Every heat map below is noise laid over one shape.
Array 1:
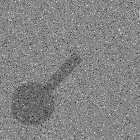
lollipop
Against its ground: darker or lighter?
darker
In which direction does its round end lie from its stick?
down and left
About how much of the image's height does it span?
half
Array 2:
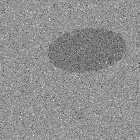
ellipse
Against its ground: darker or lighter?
darker
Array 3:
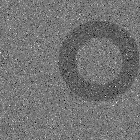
ring
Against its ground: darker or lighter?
darker
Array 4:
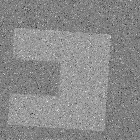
square with a notch
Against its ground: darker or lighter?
lighter
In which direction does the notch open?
left
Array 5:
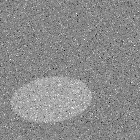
ellipse
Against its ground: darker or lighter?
lighter
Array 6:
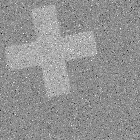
cross
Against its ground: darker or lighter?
lighter
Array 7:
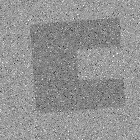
square with a notch
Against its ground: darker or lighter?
darker
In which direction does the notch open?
right
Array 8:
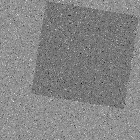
square
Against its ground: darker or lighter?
darker
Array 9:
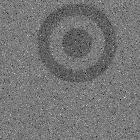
bullseye
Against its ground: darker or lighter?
darker
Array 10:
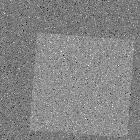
square
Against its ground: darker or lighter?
lighter
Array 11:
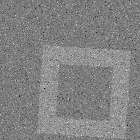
square frame
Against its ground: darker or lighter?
lighter
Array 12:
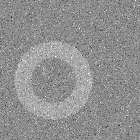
ring
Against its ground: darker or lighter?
lighter
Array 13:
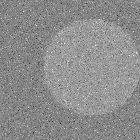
disc
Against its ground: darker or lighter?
lighter
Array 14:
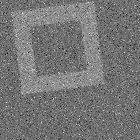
square frame
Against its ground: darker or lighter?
lighter
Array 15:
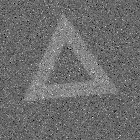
triangle frame
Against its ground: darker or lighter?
lighter
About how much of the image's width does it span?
two thirds
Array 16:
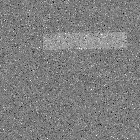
bar
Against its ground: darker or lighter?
lighter
